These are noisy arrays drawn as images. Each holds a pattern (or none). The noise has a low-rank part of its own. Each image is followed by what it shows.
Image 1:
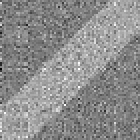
a diagonal band
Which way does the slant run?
bottom left to top right
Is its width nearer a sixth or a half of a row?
a half
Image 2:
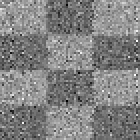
a checkerboard
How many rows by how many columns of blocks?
4 by 3
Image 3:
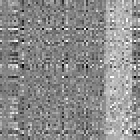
one band of columns
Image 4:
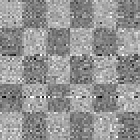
a checkerboard
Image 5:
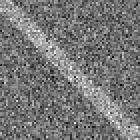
a diagonal band
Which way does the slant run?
top left to bottom right
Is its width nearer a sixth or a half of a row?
a sixth
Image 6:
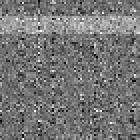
one band of rows
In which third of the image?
top
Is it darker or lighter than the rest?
lighter
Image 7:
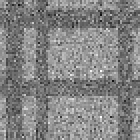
bands of rows crossing bands of columns
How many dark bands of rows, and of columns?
2 and 3
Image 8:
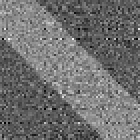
a diagonal band
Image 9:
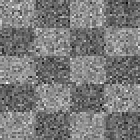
a checkerboard
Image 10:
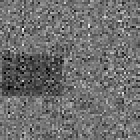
one block
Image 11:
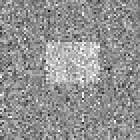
one block
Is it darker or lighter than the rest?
lighter
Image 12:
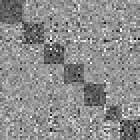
blocks along the diagonal
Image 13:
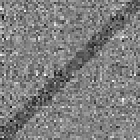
a diagonal band
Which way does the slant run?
bottom left to top right
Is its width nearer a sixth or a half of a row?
a sixth
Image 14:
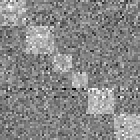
blocks along the diagonal
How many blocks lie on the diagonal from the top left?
6
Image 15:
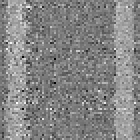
bands of columns
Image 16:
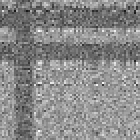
bands of rows crossing bands of columns
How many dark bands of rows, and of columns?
2 and 1
